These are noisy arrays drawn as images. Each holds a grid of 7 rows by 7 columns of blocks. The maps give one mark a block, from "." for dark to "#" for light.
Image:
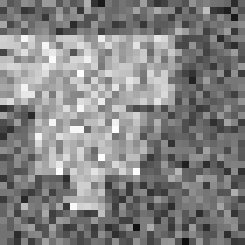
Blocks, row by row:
. . . . . . .
# # # # # . .
# # # # # . .
. # # # . . .
. # # # . . .
. . # . . . .
. . . . . . .
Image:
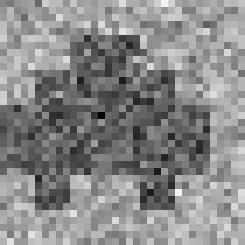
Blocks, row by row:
# # # # # # #
# # . . # # #
# . . . . # #
. . . . . . #
. . . . . . #
# . # # . # #
# # # # # # #
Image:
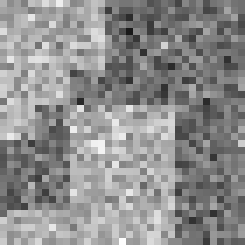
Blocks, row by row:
# # # . . . .
# # # . . . .
# # . . . . .
# . # # # . .
. . # # # . .
. . # # # . .
# # # # # . .
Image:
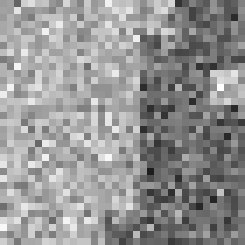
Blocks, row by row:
# # # # # . .
# # # # . . .
# # # # . . #
# # # # . . .
# # # # . . .
# # # # . . .
# # # . . . .
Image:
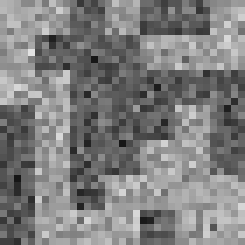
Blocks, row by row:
# # . # . . #
# . . . # # #
# # . . . . .
. # . . . # .
. # . . # # .
. # . # # # #
. # # # . # #
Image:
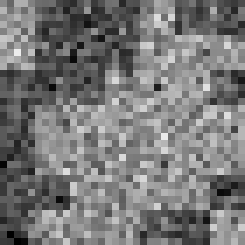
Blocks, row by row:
# . . . # . .
# . . . # # #
. . . # # # .
. # # # # # #
. # # # # # #
. . # # # # .
. # # # . . #
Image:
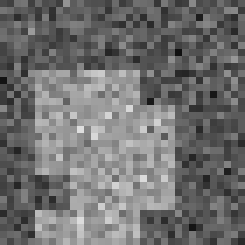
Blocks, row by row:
. . . . . . .
. . . . . . .
. # # # . . .
. # # # # . .
. # # # # . .
. . # # # . .
. # # # . . .
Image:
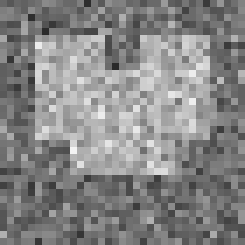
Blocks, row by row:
. . . . . . .
. # # . # # .
. # # # # # .
. # # # # # .
. . # # # . .
. . . . . . .
. . . . . . .
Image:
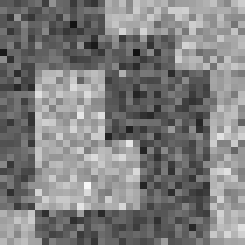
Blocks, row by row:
. . . # # # #
. . . . . # #
. # # . . . #
. # # . . . #
. # # # . . #
. # # # . . #
# . . . . . #
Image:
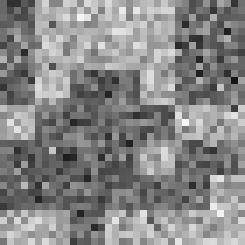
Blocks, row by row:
. # # # # . .
. # # # # . .
. # . . # . .
# . . . . # #
. . . . # . .
. . . . . . #
# # . # # # #
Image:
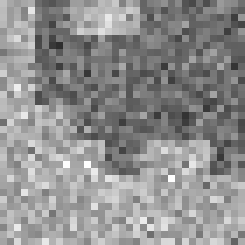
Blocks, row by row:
# . # # . . .
# . . . . . .
# . . . . . .
# # . . . . .
# # # . # # .
# # # # # # #
# # # # # # #
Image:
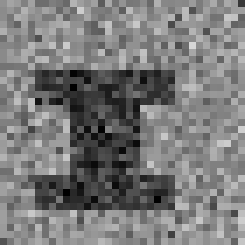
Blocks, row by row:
# # # # # # #
# # # # # # #
# . . . . # #
# # . . # # #
# # . . # # #
# . . . . # #
# # # # # # #
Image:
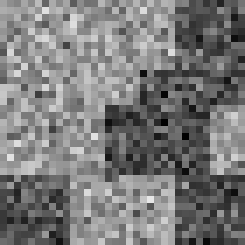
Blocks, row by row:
# # # # # . .
# # # # # . .
# # # # . . .
# # # . . . #
# # # . . . #
. . # # # . .
. . # # # . .
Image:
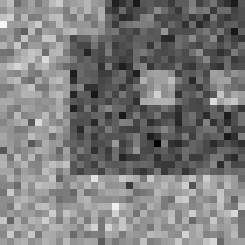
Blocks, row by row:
# # # . . . .
# # . . . . .
# # . . # . #
# # . . . . .
# # . . . . .
# # # # # # #
# # # # # # #
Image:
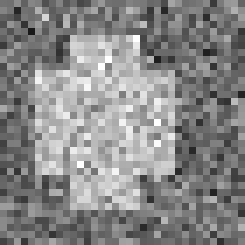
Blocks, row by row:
. . . . . . .
. . # # . . .
. # # # # . .
. # # # # . .
. # # # # . .
. . # # . . .
. . . . . . .
